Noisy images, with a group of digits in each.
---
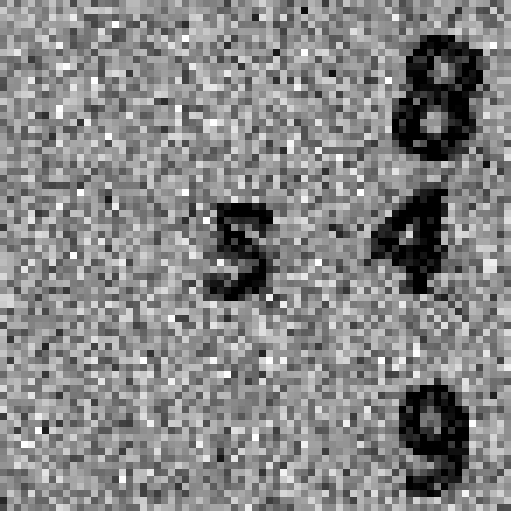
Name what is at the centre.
5
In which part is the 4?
middle right
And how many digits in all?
4
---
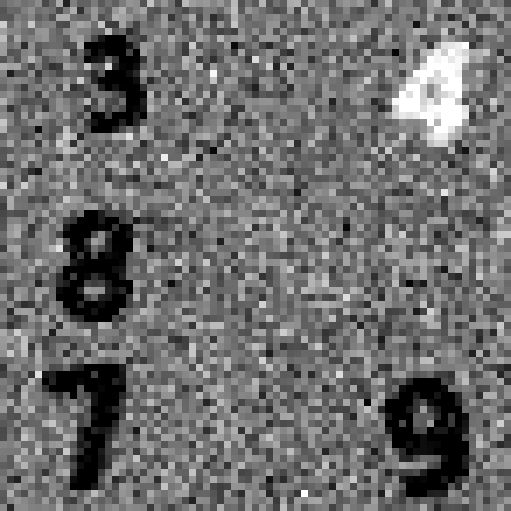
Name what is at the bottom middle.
nothing
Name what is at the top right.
4
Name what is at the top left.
3
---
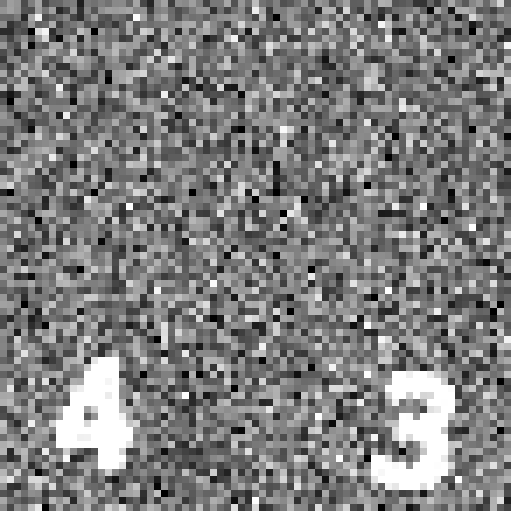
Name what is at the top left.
nothing
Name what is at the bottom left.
4
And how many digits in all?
2
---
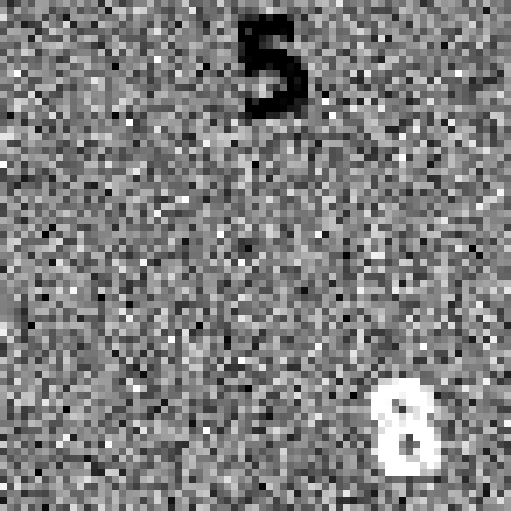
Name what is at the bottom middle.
nothing
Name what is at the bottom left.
nothing
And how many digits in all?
2
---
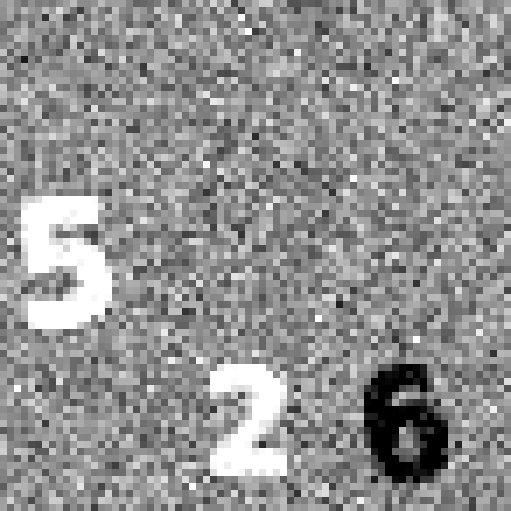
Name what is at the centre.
nothing
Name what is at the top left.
nothing
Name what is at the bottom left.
nothing
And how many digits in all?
3
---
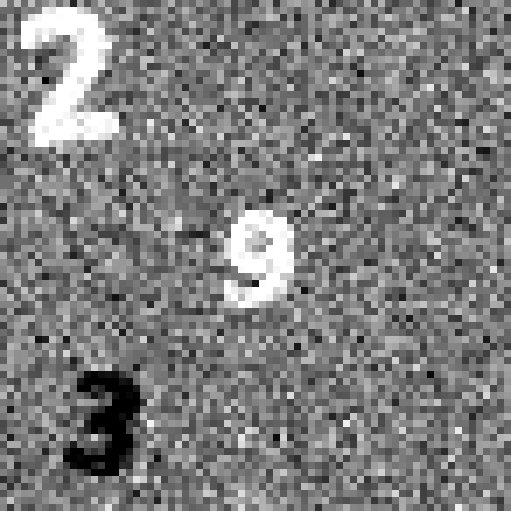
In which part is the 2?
top left
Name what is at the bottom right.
nothing
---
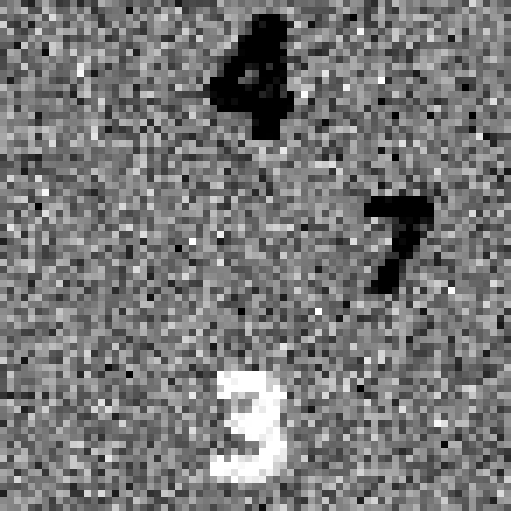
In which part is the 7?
middle right
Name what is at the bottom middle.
3
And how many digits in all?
3
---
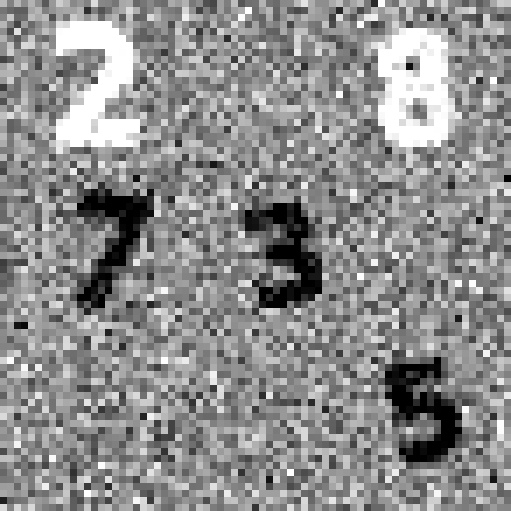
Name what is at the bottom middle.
nothing
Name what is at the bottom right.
5
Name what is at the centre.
3
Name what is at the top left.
2
